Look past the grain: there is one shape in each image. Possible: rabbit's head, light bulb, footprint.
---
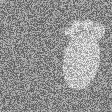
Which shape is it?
footprint
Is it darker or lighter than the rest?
lighter
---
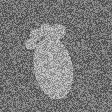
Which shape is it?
footprint
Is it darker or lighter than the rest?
lighter
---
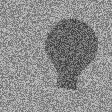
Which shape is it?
light bulb
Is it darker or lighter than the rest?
darker
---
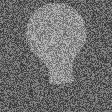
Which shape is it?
light bulb
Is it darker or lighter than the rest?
lighter
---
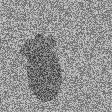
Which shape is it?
footprint
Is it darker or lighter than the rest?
darker
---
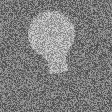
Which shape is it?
light bulb
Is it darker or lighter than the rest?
lighter
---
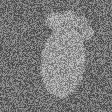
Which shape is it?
footprint
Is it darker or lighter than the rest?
lighter
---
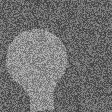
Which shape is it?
light bulb
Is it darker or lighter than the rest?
lighter
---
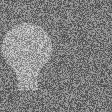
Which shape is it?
light bulb
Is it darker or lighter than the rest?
lighter
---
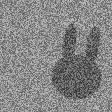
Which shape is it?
rabbit's head
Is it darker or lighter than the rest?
darker
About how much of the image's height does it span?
two thirds
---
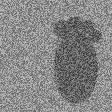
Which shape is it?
footprint
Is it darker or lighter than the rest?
darker
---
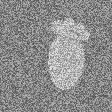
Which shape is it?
footprint
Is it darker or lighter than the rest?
lighter
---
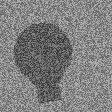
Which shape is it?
light bulb
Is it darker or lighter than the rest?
darker
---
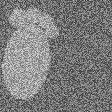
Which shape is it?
footprint
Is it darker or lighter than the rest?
lighter
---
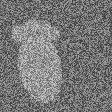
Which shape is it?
footprint
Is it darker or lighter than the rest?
lighter
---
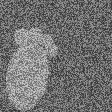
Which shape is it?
footprint
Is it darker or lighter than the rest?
lighter
